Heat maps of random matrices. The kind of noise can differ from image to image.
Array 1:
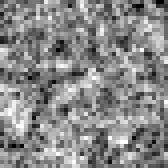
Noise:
blotchy
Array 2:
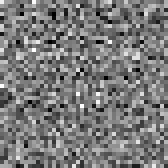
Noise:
low rank plus noise
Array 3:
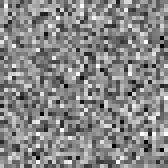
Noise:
independent entries
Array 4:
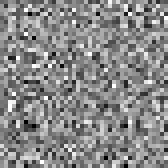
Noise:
low rank plus noise
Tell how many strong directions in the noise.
one
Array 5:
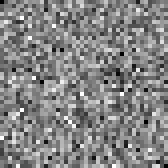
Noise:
independent entries
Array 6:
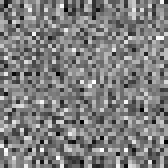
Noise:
low rank plus noise
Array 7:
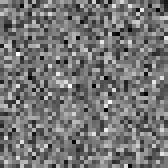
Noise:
independent entries
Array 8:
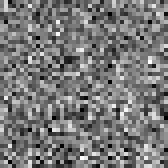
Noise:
low rank plus noise
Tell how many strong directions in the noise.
two
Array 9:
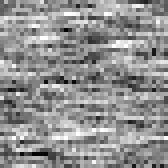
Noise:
streaked along the rows
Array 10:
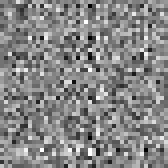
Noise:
low rank plus noise
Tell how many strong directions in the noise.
one
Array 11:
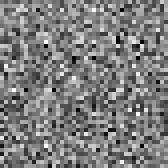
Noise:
low rank plus noise
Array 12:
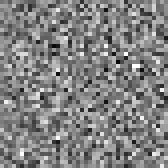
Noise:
low rank plus noise
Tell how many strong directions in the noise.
five to eight
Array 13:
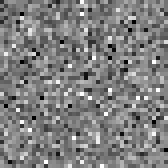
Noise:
heavy tails
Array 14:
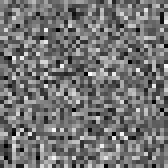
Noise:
low rank plus noise
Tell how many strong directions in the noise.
five to eight
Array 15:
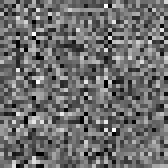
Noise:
low rank plus noise
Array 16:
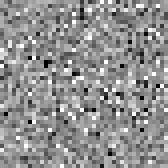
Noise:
heavy tails
